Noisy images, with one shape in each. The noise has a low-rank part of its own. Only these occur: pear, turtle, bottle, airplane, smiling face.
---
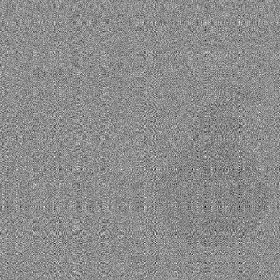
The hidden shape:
pear
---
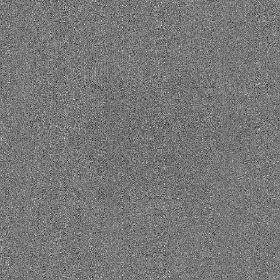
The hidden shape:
turtle
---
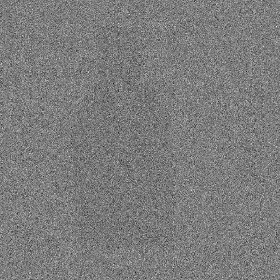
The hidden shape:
bottle
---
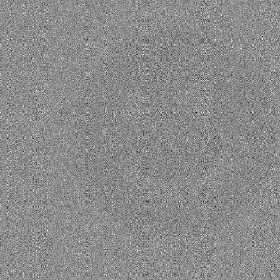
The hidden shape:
smiling face
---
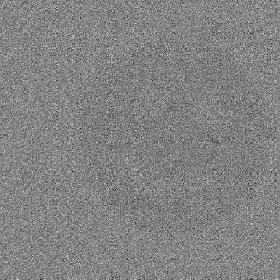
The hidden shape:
smiling face
